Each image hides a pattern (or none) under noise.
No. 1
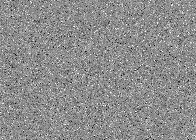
only noise
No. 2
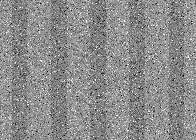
vertical stripes
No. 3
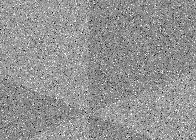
spokes from one point
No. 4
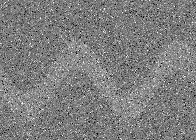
a wavy band
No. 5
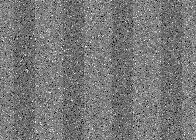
vertical stripes
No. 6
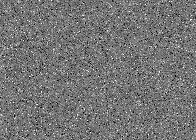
only noise
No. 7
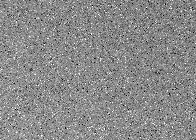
a smooth slope
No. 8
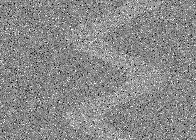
a wavy band
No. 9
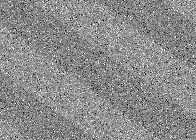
diagonal stripes
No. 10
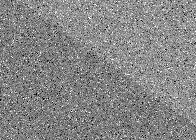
a sharp edge
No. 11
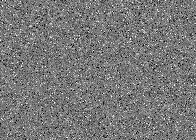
only noise
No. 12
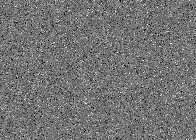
only noise
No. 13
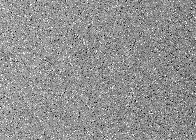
a smooth slope
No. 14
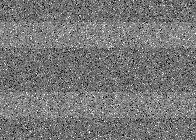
horizontal stripes
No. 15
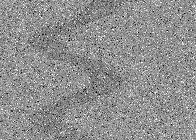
a wavy band
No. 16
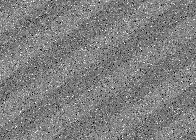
diagonal stripes
